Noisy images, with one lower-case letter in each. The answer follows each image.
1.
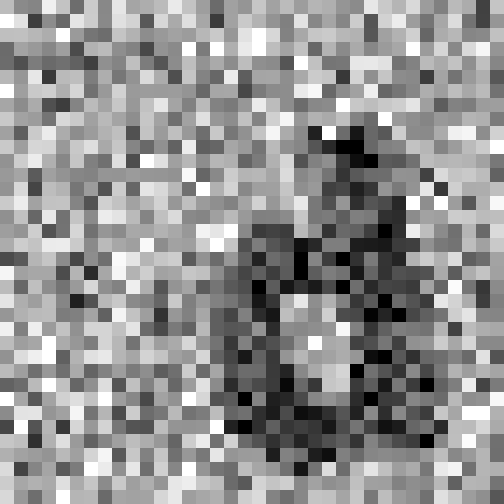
d
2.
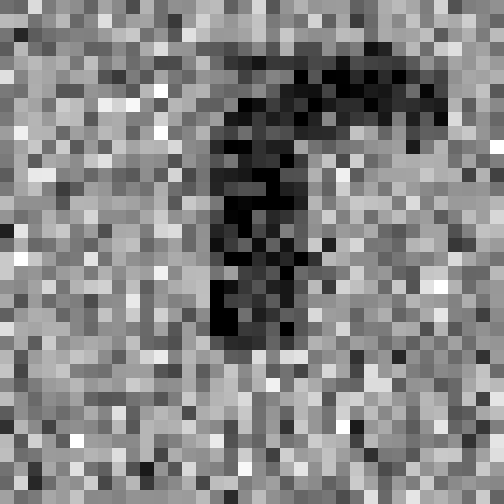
r
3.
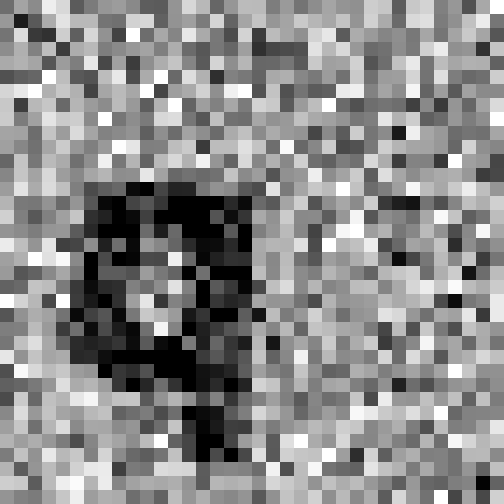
q
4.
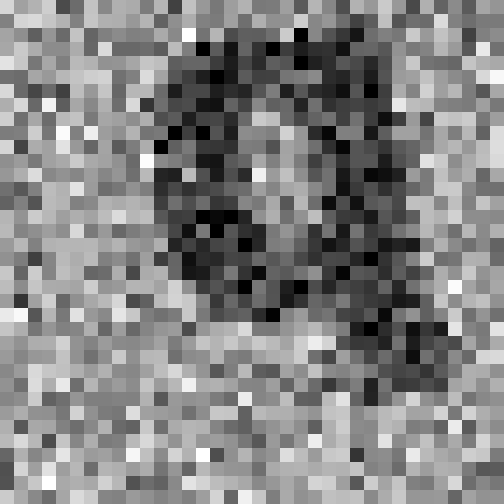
q
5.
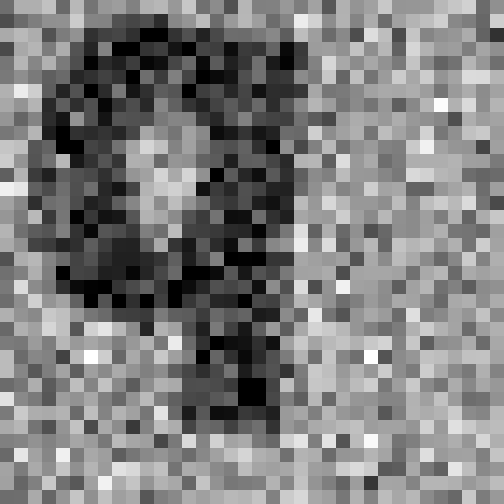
q
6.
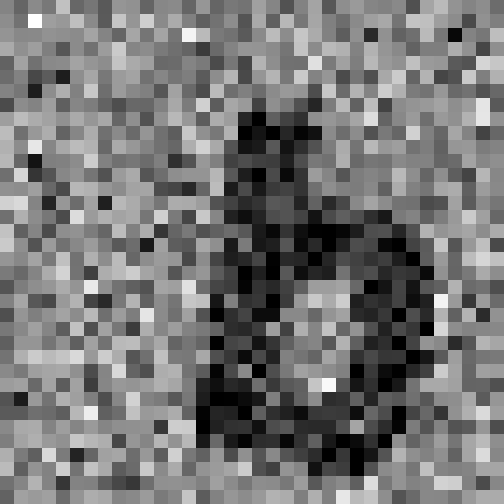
b
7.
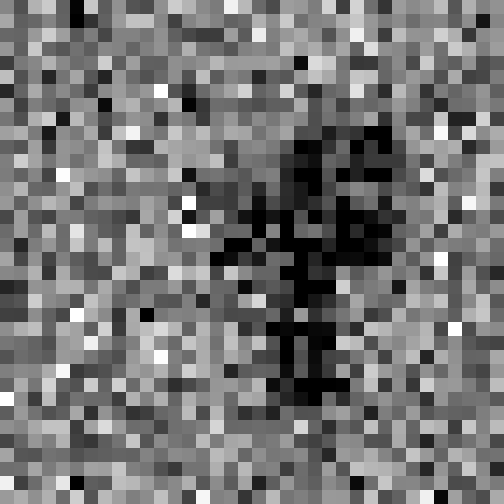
f
